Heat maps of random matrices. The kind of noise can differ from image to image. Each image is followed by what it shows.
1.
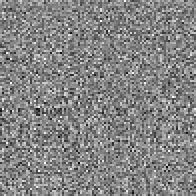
low rank plus noise
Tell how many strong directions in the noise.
five to eight
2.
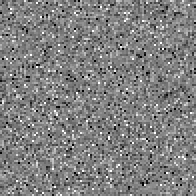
heavy tails
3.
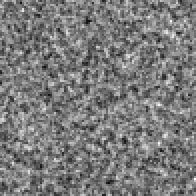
blotchy
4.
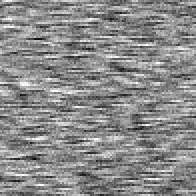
streaked along the rows
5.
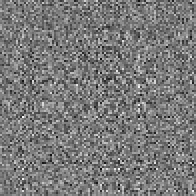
low rank plus noise
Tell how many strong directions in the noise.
three or four
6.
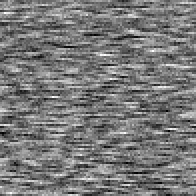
streaked along the rows
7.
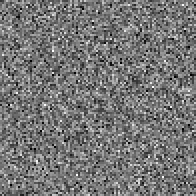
independent entries
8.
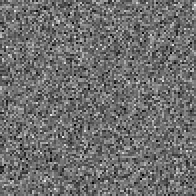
independent entries
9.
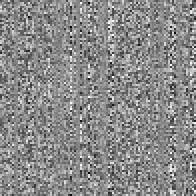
columns of uneven size
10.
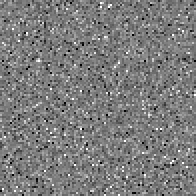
heavy tails
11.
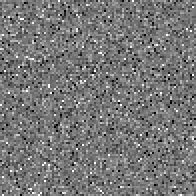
heavy tails
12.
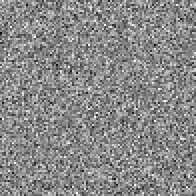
independent entries
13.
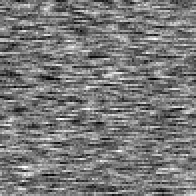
streaked along the rows
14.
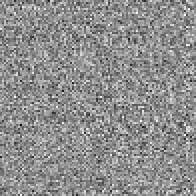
low rank plus noise
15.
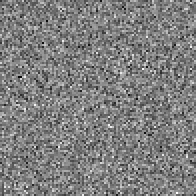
independent entries
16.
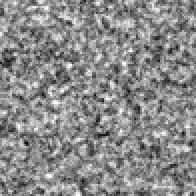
blotchy
